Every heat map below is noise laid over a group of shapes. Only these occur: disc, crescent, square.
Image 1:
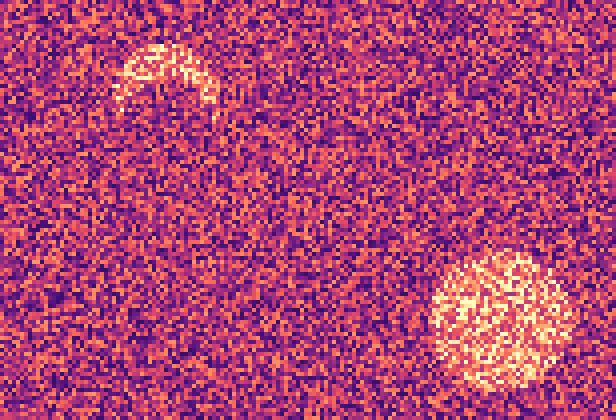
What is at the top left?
crescent
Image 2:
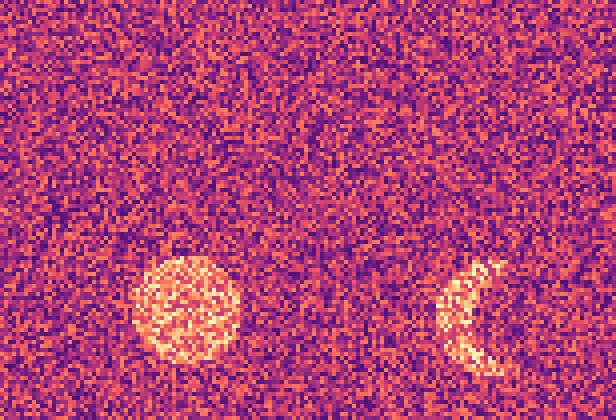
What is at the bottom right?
crescent
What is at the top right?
nothing
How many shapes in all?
2
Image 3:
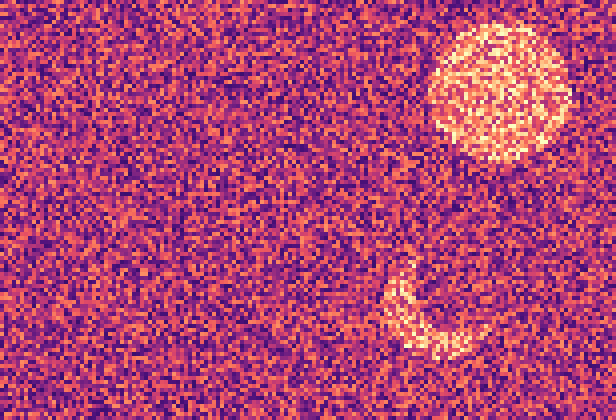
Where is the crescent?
bottom right
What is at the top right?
disc
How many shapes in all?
2
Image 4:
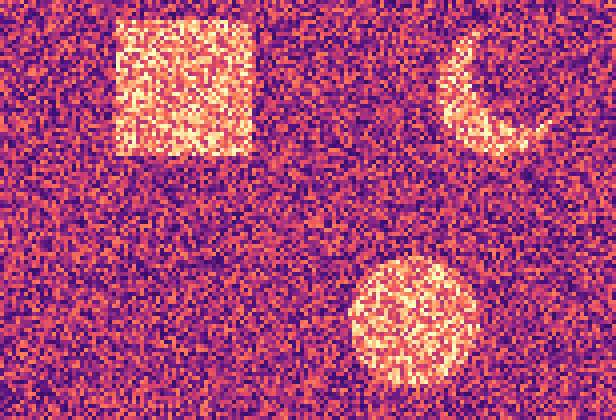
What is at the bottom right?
disc
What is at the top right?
crescent
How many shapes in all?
3
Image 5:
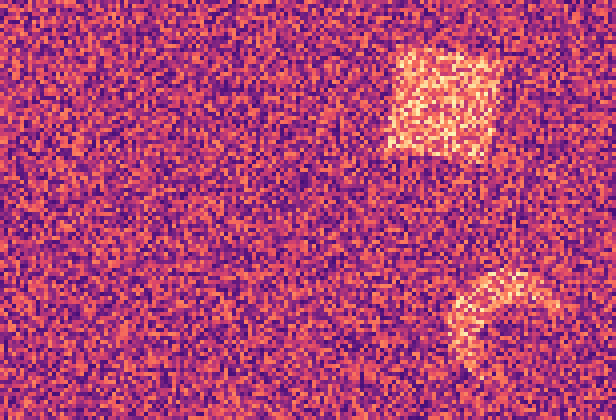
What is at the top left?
nothing
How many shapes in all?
2
